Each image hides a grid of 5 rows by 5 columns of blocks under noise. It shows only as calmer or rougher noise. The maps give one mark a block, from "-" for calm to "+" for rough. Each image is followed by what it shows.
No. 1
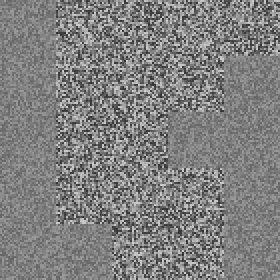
- + + + +
- + + + -
- + + - -
- + + + -
- - + + -
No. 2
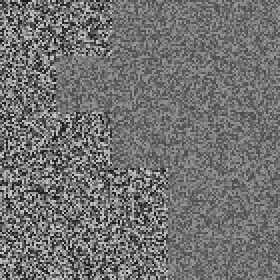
+ + - - -
+ - - - -
+ + - - -
+ + + - -
+ + + - -
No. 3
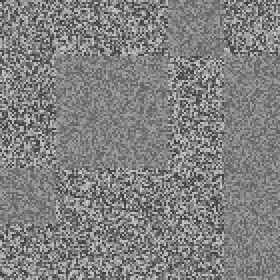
+ + + - +
+ - - + -
+ - - + -
- + + + -
+ + + + -
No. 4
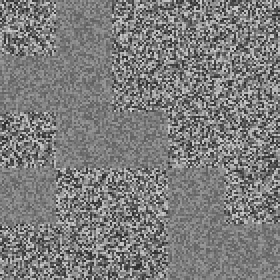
+ - + + +
- - + + +
+ - - + +
- + + - +
+ + + - -
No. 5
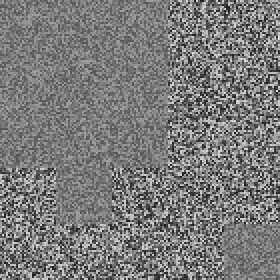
- - - + +
- - - + +
- - - + +
+ - + + +
+ + + + -
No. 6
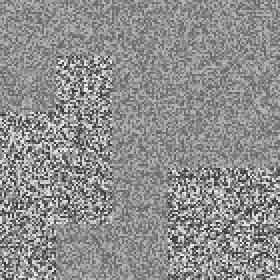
- - - - -
- + - - -
+ + - - -
+ + - + +
+ - - + +
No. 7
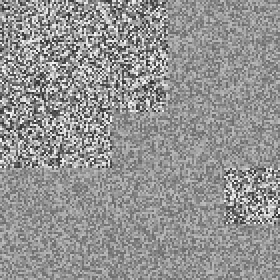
+ + + - -
+ + + - -
+ + - - -
- - - - +
- - - - -
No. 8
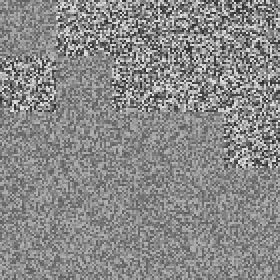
- + + + +
+ - + + +
- - - - +
- - - - -
- - - - -
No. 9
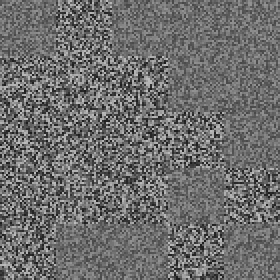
- + - - -
+ + + - -
+ + + + -
+ + + - +
+ - - + -
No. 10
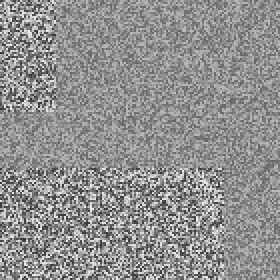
+ - - - -
+ - - - -
- - - - -
+ + + + -
+ + + + -
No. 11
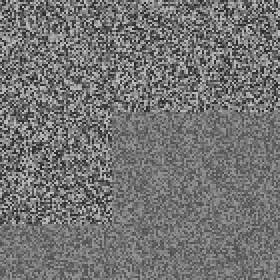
+ + + + +
+ + + + +
+ + - - -
+ + - - -
- - - - -
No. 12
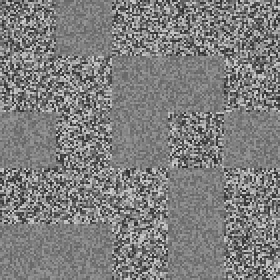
+ - + + +
+ + - - +
- + - + -
+ + + - +
- - + - +
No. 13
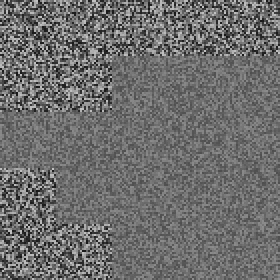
+ + + + +
+ + - - -
- - - - -
+ - - - -
+ + - - -
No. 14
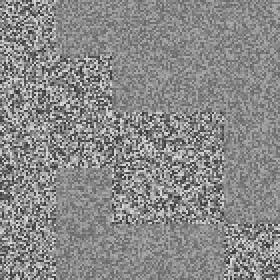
+ - - - -
+ + - - -
+ + + + -
+ - + + -
+ - - - +
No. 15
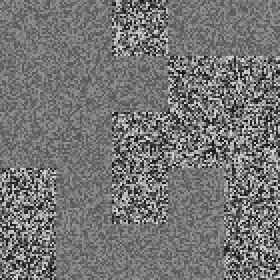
- - + - -
- - - + +
- - + + +
+ - + - +
+ - - - +
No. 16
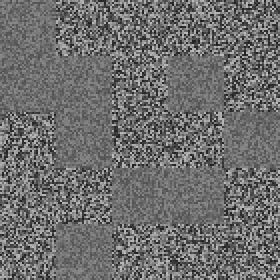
- + + + +
- - + - +
+ - + + -
+ + - - +
+ - + + +
